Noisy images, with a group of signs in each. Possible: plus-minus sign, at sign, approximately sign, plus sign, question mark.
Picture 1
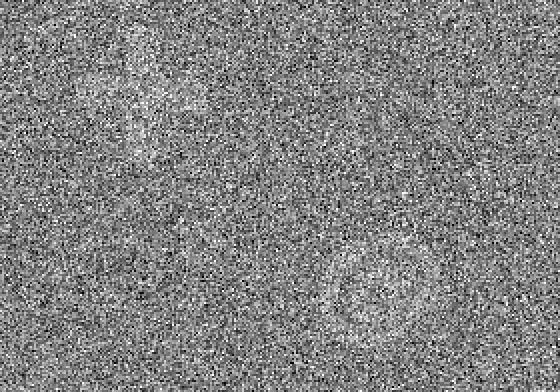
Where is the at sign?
bottom right
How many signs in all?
2
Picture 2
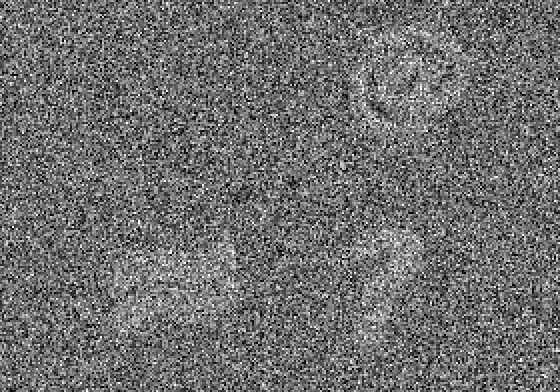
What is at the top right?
at sign
